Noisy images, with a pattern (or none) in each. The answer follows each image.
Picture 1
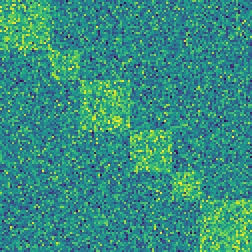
blocks along the diagonal
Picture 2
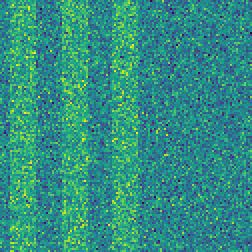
bands of columns
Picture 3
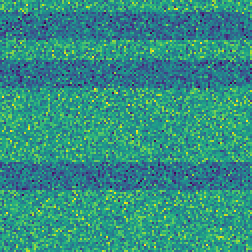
bands of rows
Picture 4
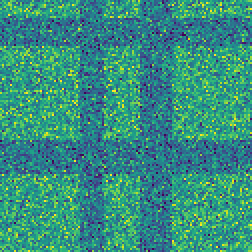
bands of rows crossing bands of columns
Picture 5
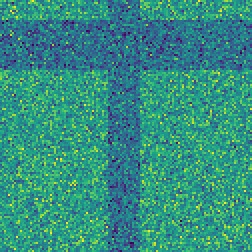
bands of rows crossing bands of columns
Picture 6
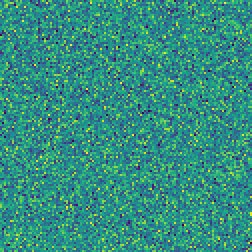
only noise
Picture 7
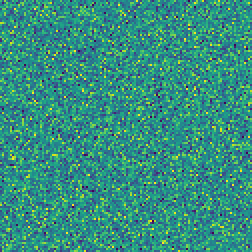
only noise
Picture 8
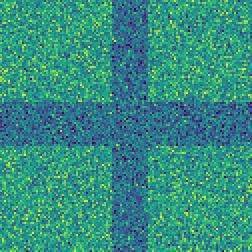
bands of rows crossing bands of columns
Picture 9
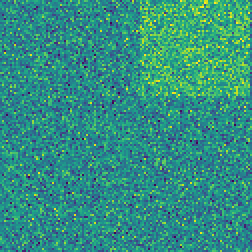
one block
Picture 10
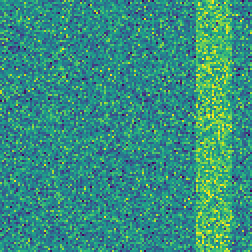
one band of columns
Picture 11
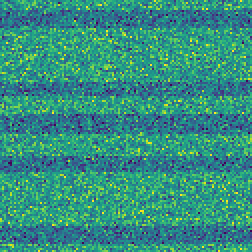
bands of rows
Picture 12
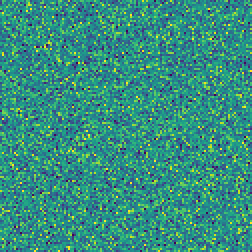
only noise
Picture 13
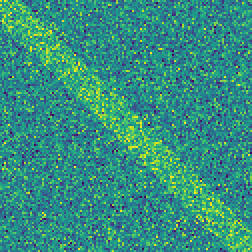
a diagonal band
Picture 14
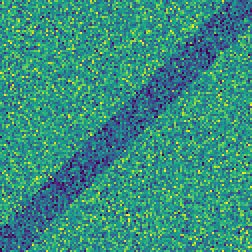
a diagonal band
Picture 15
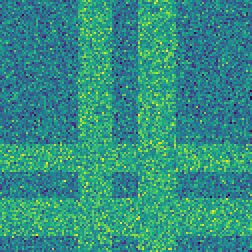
bands of rows crossing bands of columns
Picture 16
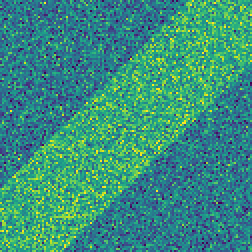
a diagonal band
